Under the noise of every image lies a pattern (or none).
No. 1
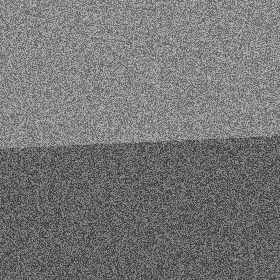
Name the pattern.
a sharp edge
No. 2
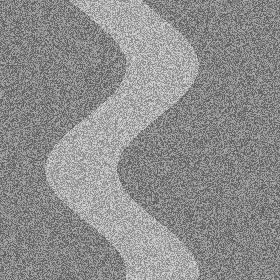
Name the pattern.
a wavy band
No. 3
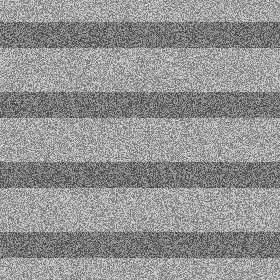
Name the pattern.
horizontal stripes
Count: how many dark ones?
4
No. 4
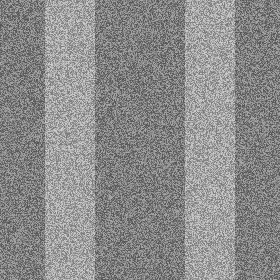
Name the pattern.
vertical stripes
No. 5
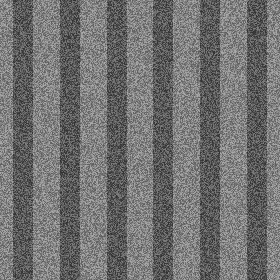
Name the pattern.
vertical stripes
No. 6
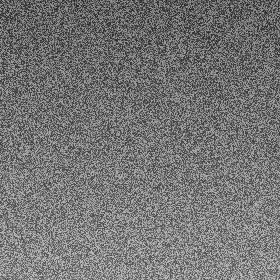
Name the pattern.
a smooth slope
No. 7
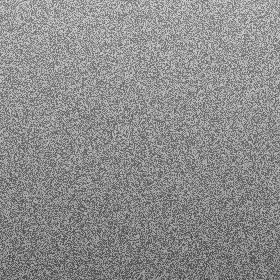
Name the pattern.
a smooth slope
